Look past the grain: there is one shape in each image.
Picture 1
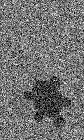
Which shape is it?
turtle
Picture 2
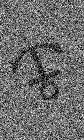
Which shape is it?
anchor
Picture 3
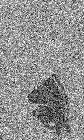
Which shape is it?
chess knight
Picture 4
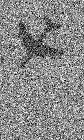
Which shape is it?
airplane
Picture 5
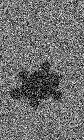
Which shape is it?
turtle
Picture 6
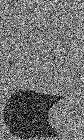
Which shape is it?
cat's head
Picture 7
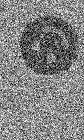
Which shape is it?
smiling face
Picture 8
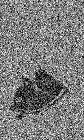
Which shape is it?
chess knight
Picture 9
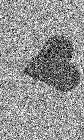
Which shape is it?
heart
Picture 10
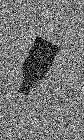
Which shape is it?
bottle
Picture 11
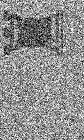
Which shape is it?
chess rook
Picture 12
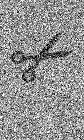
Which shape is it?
pair of scissors
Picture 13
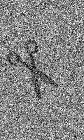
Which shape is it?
pair of scissors
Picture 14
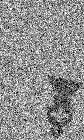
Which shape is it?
chess bishop
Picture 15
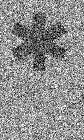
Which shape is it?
asterisk
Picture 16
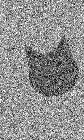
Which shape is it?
cat's head
